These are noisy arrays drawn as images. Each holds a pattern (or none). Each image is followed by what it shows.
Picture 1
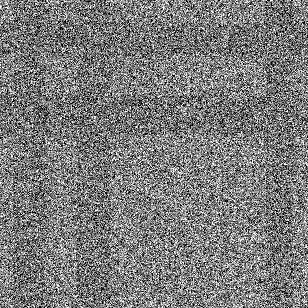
bands of rows crossing bands of columns
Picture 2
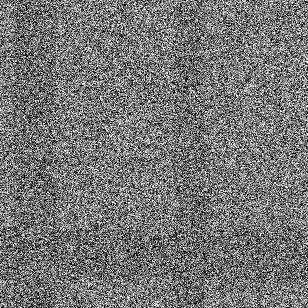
bands of rows crossing bands of columns
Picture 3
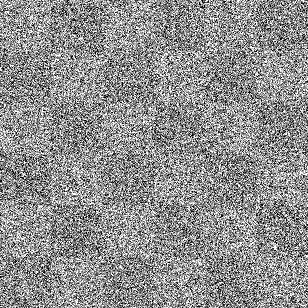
a checkerboard
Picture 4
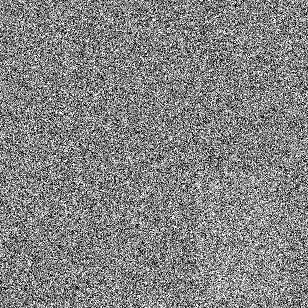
one block
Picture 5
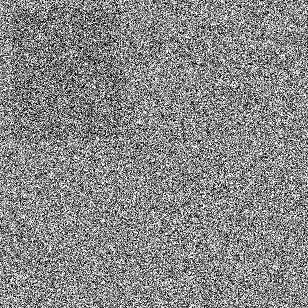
one block
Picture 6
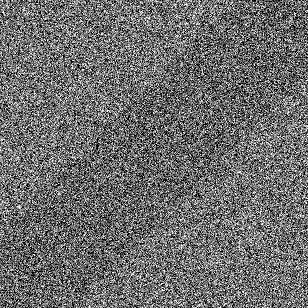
a diagonal band
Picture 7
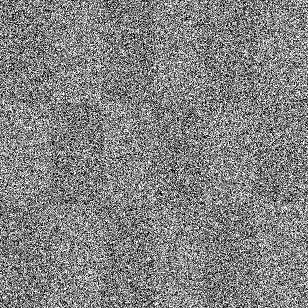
a checkerboard
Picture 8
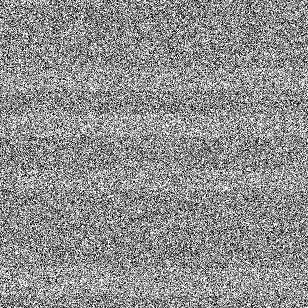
bands of rows
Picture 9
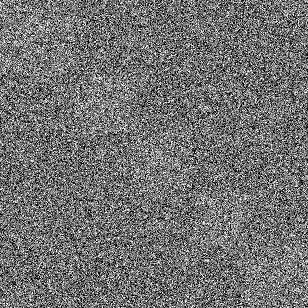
blocks along the diagonal
